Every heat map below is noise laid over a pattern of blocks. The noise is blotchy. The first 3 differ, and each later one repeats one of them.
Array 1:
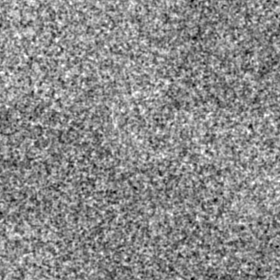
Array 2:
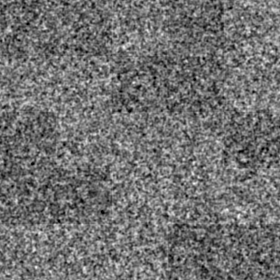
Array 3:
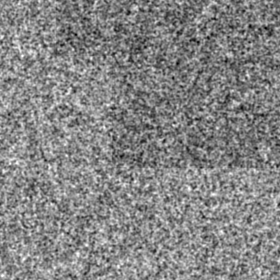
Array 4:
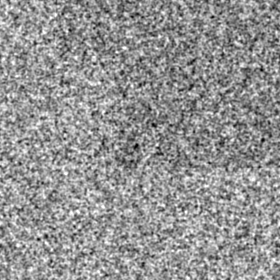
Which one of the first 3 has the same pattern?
3
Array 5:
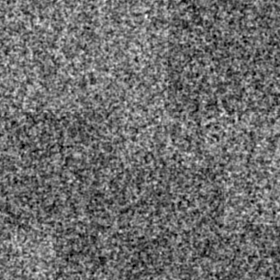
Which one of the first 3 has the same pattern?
1
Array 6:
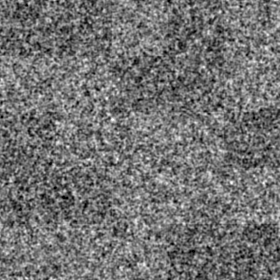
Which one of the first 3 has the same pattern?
2
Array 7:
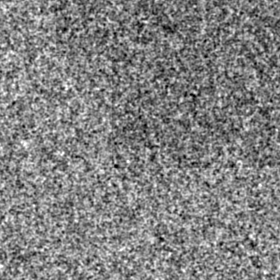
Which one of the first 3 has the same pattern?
3
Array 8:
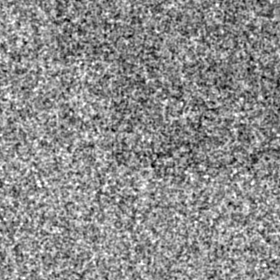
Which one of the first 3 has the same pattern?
3
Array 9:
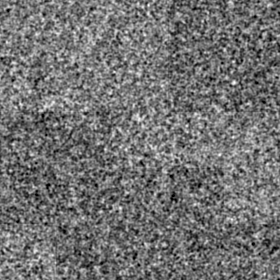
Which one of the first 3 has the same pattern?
1
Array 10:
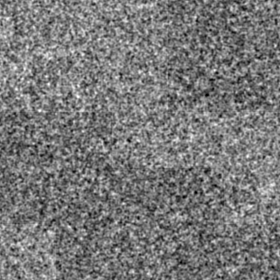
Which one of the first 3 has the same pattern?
1
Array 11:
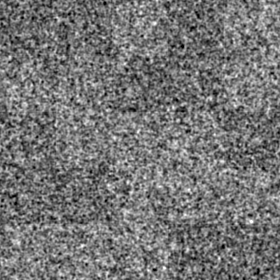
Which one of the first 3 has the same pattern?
2
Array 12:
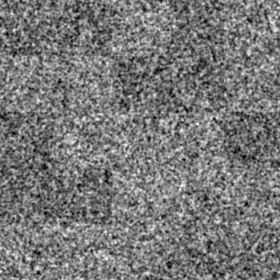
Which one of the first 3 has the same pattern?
2
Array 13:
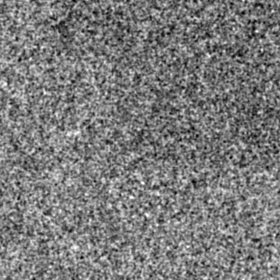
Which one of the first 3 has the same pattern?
3
